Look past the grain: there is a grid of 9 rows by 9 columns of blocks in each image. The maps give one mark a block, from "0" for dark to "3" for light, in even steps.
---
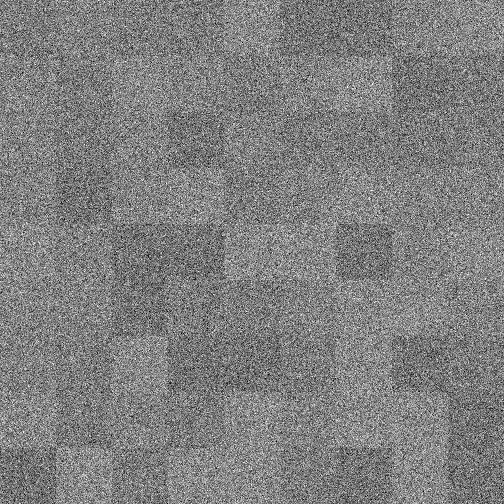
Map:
1 2 1 1 3 0 0 2 3
2 1 3 2 1 2 3 0 1
2 1 2 0 2 1 1 1 1
2 0 2 3 1 2 3 2 2
3 2 0 0 3 3 0 2 3
2 2 0 1 1 2 3 3 2
2 1 3 0 0 1 3 0 1
3 1 2 1 3 2 3 3 0
0 3 1 3 3 1 0 3 0
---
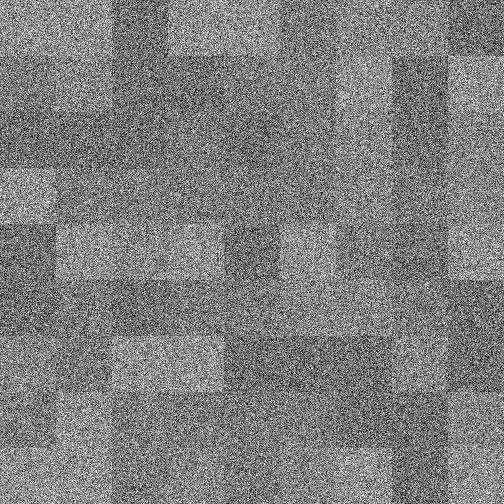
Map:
3 3 0 3 3 1 2 2 0
1 2 0 0 1 1 3 0 3
0 0 0 1 0 1 2 0 2
3 1 1 1 1 1 2 1 2
0 3 2 3 0 3 1 0 3
0 1 0 1 1 2 2 1 0
2 1 3 3 0 0 0 2 0
1 3 1 1 1 1 0 0 2
3 3 1 2 1 2 3 0 3
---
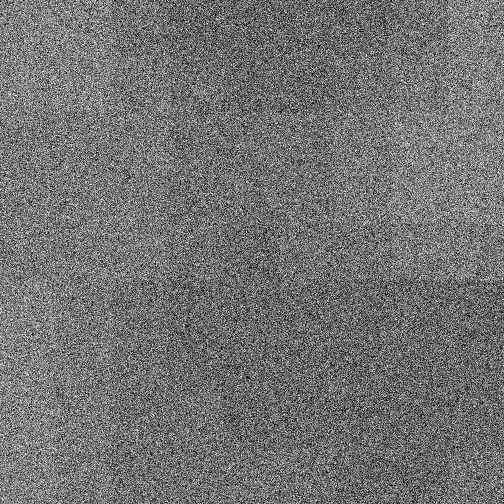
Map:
3 3 1 0 0 0 0 1 3
3 3 2 1 0 0 1 2 3
2 2 2 1 1 1 2 3 3
2 2 2 1 1 1 2 3 3
2 2 2 1 0 1 1 2 2
3 2 1 0 0 0 0 0 0
3 2 1 0 0 0 0 0 0
3 2 1 1 0 0 0 0 0
3 2 1 1 1 1 0 0 1
